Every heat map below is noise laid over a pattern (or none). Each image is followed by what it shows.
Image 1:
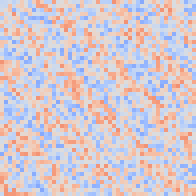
diagonal stripes
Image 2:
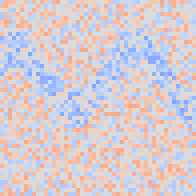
a wavy band
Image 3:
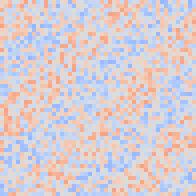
diagonal stripes
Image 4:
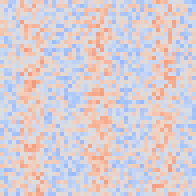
vertical stripes
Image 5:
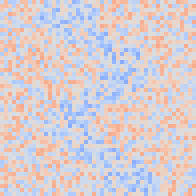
a wavy band
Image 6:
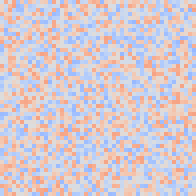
only noise
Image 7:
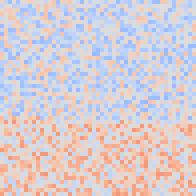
a sharp edge
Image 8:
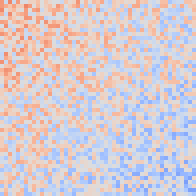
a smooth slope
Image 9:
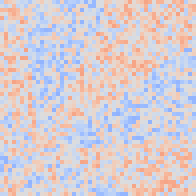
spokes from one point
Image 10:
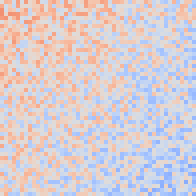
a smooth slope
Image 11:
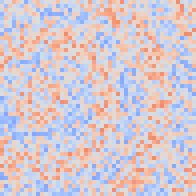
rings round one point
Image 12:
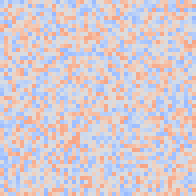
only noise
